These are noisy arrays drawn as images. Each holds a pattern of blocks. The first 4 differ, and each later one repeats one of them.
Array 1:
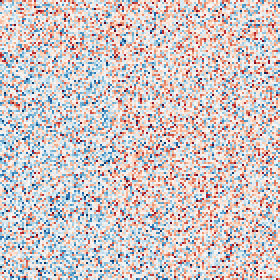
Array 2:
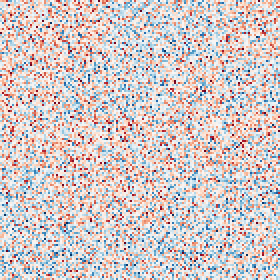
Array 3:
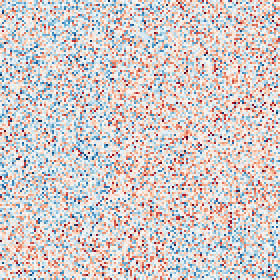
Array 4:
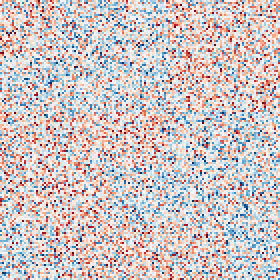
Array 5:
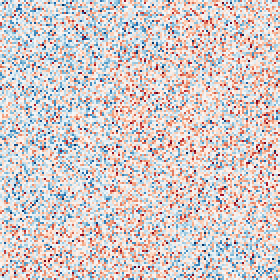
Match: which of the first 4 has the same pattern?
3
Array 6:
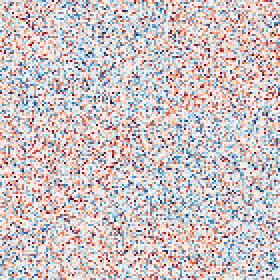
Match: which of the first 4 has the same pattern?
4
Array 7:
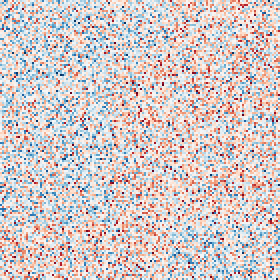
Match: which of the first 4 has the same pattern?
3
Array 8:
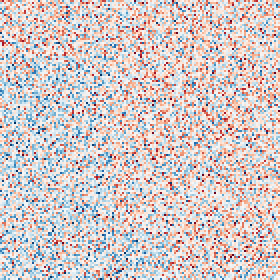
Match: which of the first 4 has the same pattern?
1
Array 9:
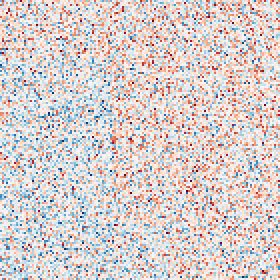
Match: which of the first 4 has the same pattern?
1
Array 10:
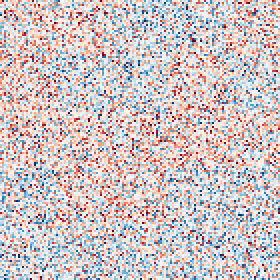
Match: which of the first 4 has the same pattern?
2
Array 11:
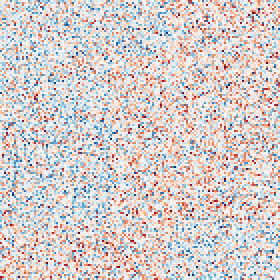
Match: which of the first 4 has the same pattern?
3
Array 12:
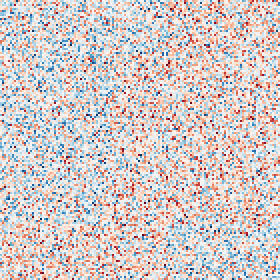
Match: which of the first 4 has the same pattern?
3
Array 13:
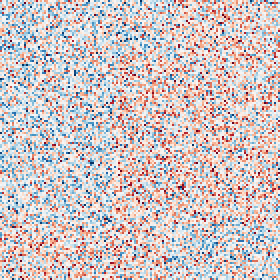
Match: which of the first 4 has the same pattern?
3
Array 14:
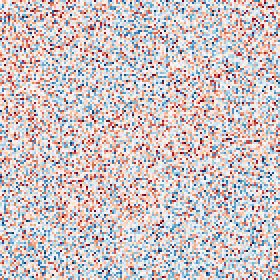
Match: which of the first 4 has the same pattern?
2
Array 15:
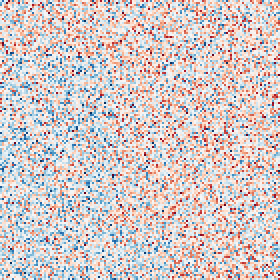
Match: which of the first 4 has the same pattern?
1
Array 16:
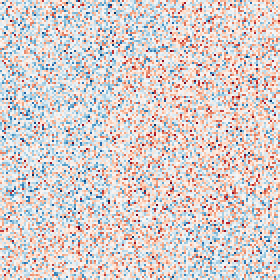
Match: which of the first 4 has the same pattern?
3
